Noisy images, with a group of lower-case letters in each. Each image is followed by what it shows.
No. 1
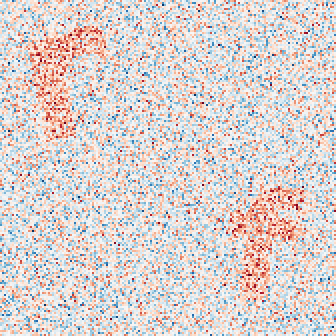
top left: red r; bottom right: red f
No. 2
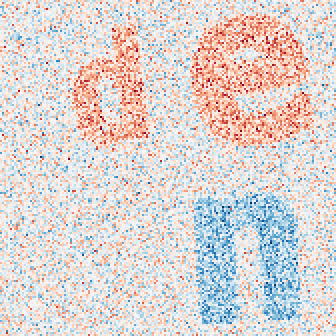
top left: red d; top right: red e; bottom right: blue n
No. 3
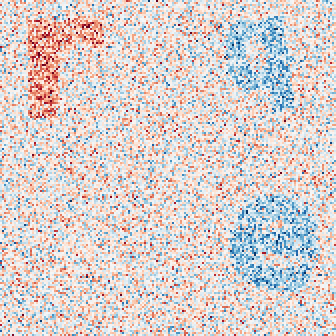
top left: red r; top right: blue q; bottom right: blue e
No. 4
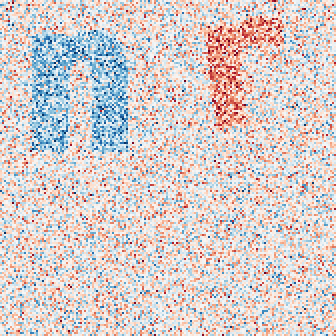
top left: blue n; top right: red r
